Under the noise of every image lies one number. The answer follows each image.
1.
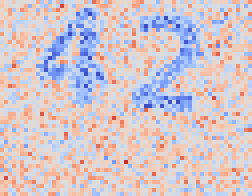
42
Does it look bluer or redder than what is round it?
bluer
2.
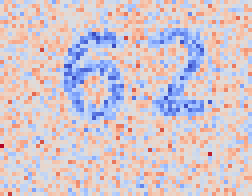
62
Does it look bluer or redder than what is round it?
bluer
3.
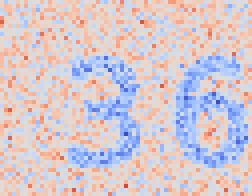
36
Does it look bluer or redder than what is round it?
bluer
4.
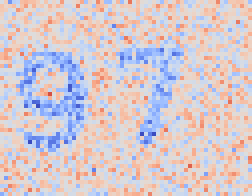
97
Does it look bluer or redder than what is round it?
bluer
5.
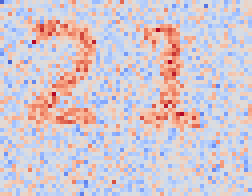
21
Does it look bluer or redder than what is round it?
redder
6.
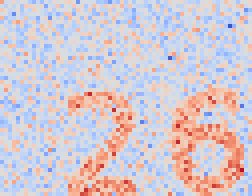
26
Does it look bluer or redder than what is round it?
redder
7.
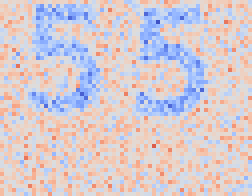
55
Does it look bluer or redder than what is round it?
bluer
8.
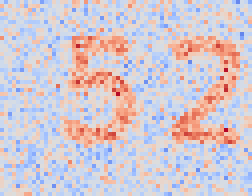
52
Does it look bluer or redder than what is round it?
redder
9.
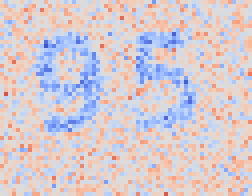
95
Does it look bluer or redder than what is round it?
bluer
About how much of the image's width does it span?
two thirds
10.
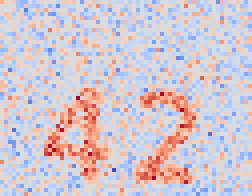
42
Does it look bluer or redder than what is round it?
redder
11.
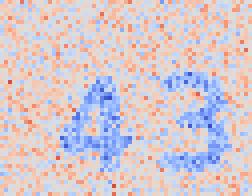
43
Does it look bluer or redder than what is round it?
bluer
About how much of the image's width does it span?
two thirds
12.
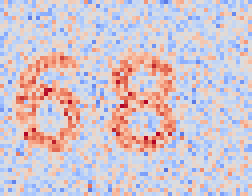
68
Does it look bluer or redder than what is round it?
redder
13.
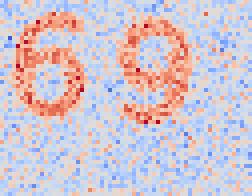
69
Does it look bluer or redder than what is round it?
redder
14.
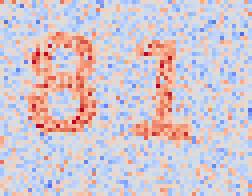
81
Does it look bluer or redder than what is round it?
redder
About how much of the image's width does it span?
two thirds
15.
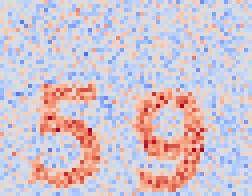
59
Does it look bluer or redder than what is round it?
redder
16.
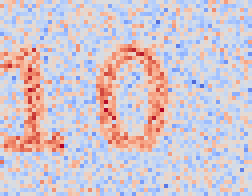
10
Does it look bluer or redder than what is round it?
redder
